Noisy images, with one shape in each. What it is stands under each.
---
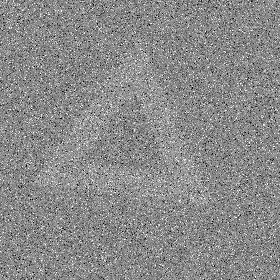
triangle frame
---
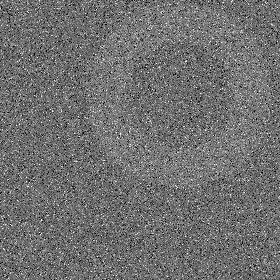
ring
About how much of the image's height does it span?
two thirds
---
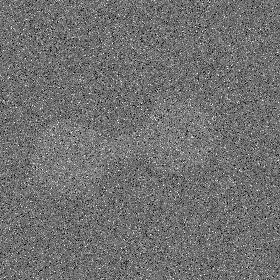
dumbbell
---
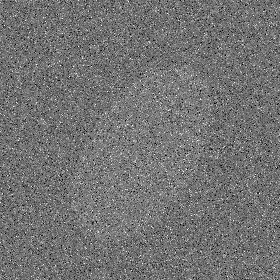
ellipse
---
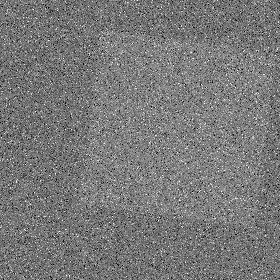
square
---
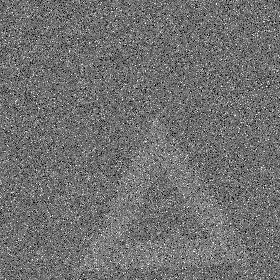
triangle frame
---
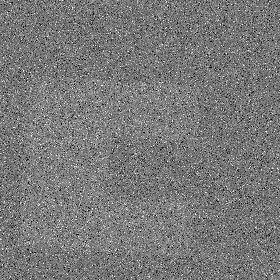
square with a notch
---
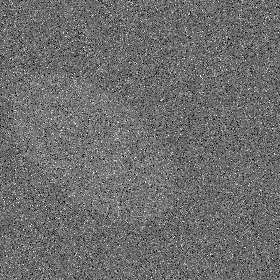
ellipse
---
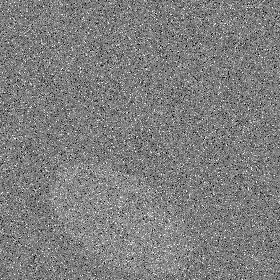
ellipse
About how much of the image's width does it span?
half
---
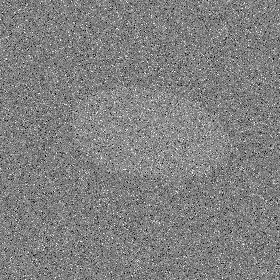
ellipse
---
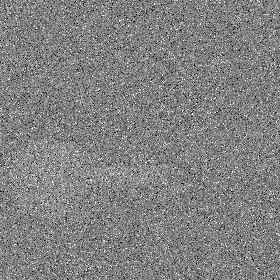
lollipop
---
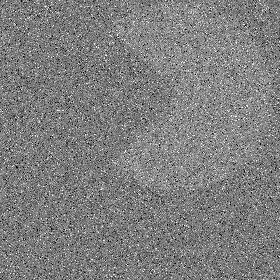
disc with a wedge cut out
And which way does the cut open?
left
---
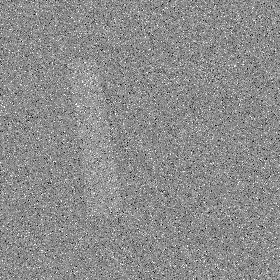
bar
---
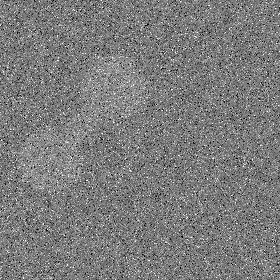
dumbbell
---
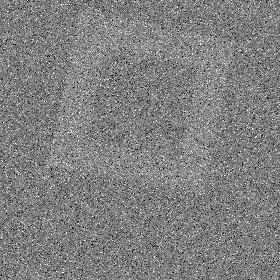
square frame
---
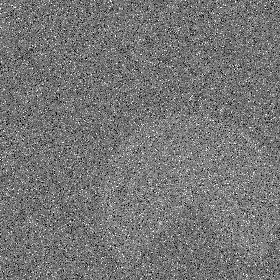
disc with a wedge cut out
